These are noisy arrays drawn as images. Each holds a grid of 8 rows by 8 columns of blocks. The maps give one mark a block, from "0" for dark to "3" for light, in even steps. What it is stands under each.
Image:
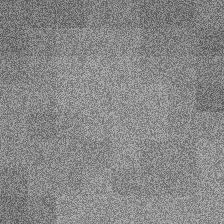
0 0 0 1 1 0 0 1
0 1 2 2 2 1 1 0
1 2 3 3 3 2 2 1
2 2 3 3 3 3 2 0
2 1 2 3 3 3 2 2
2 2 2 2 3 2 2 3
1 2 2 3 2 2 2 3
0 1 3 3 3 3 3 3
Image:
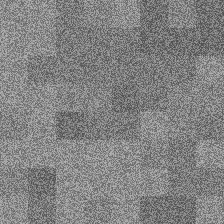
3 3 1 2 3 0 2 0
3 3 1 1 1 0 0 0
3 1 1 1 1 1 1 3
3 3 2 2 0 1 2 2
2 3 0 1 1 3 2 1
3 3 3 3 3 2 1 3
2 0 3 3 3 3 1 1
3 1 3 2 3 0 0 3
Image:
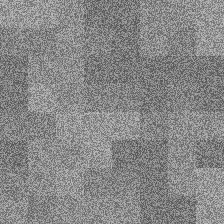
3 3 2 0 0 2 2 3
1 1 2 1 0 2 1 3
0 2 2 0 0 0 0 0
0 3 2 1 1 0 1 0
1 1 3 3 3 1 2 2
0 2 2 3 0 0 2 0
1 2 3 1 1 0 2 3
2 1 2 2 2 0 0 3
